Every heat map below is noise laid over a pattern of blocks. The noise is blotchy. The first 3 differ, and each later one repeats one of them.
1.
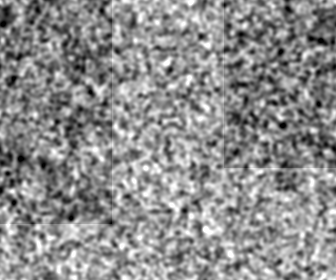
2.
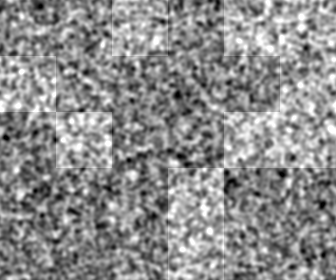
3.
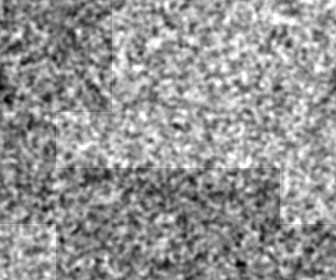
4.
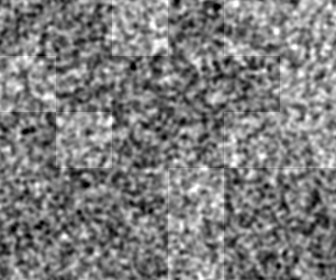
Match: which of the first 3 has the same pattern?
2
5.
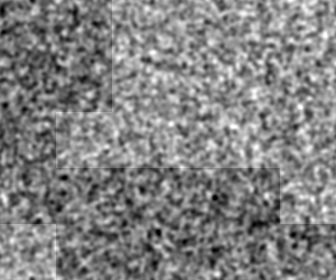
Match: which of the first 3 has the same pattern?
3
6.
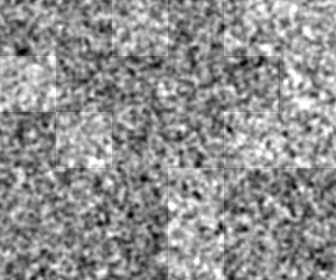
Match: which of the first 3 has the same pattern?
2
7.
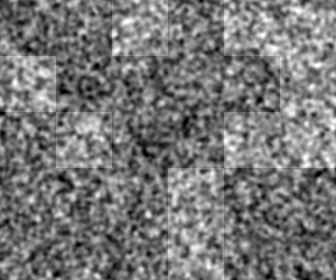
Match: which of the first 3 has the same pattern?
2
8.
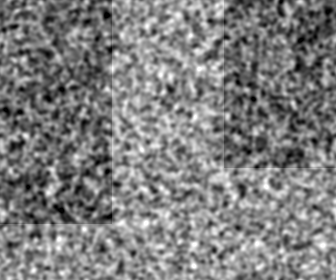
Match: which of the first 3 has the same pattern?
1
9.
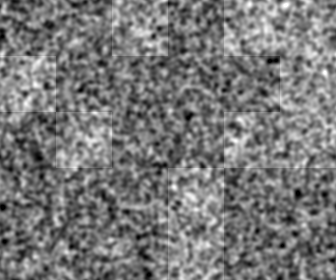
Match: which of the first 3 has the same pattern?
2
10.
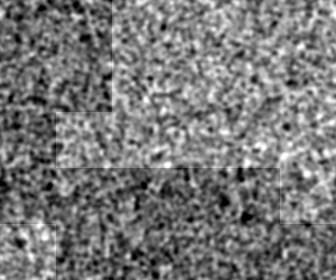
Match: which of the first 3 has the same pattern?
3
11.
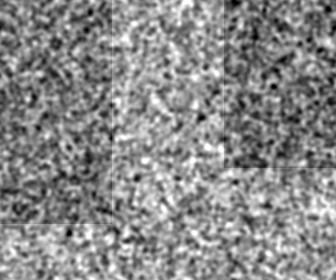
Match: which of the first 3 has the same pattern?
1
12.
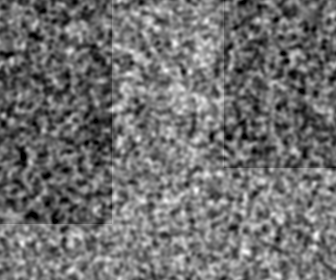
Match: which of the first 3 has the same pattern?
1
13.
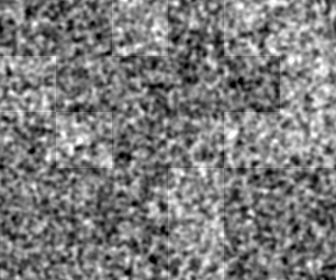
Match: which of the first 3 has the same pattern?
2
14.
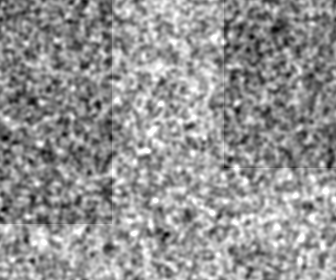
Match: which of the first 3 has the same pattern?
1
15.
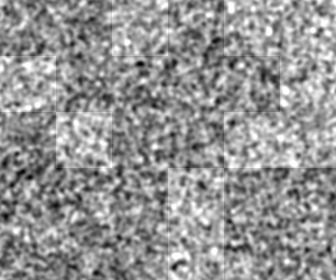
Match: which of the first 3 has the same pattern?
2
